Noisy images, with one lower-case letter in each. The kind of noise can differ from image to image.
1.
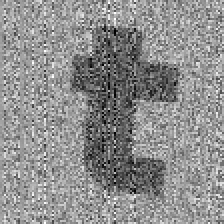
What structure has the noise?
columns of uneven size
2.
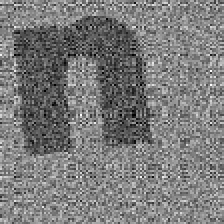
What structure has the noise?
low rank plus noise
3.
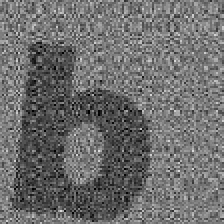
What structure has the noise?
low rank plus noise
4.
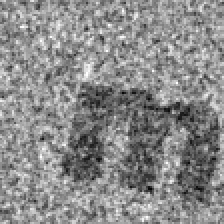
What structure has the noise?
blotchy
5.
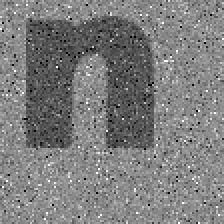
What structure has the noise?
heavy tails
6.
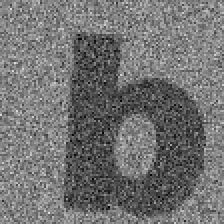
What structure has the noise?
independent entries
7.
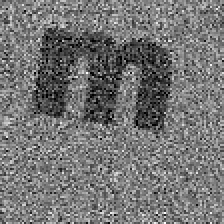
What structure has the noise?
low rank plus noise
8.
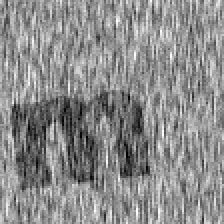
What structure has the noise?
streaked along the columns
